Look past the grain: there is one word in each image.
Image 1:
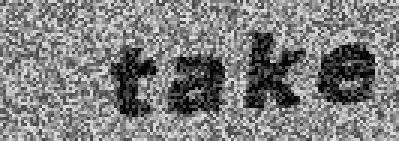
take
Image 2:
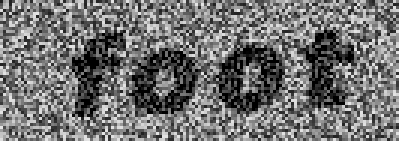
foot
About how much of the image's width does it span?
two thirds
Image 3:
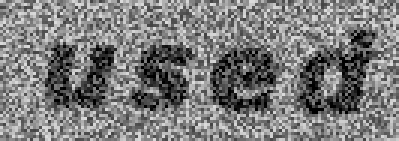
used
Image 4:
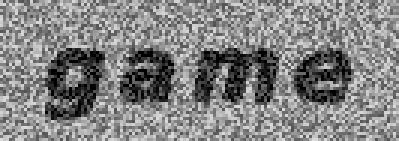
game
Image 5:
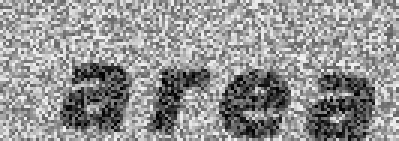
area
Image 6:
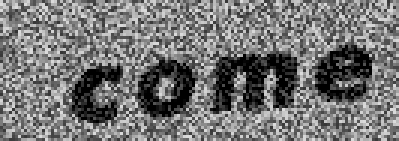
come
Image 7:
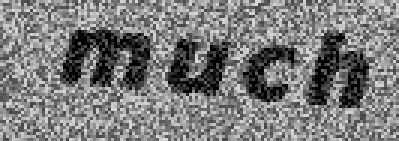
much
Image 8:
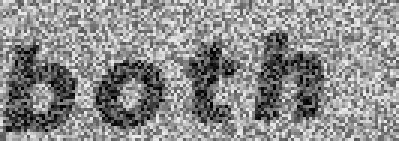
both
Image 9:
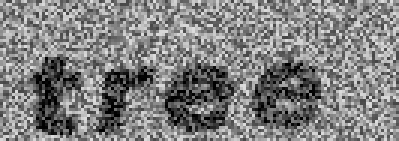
tree
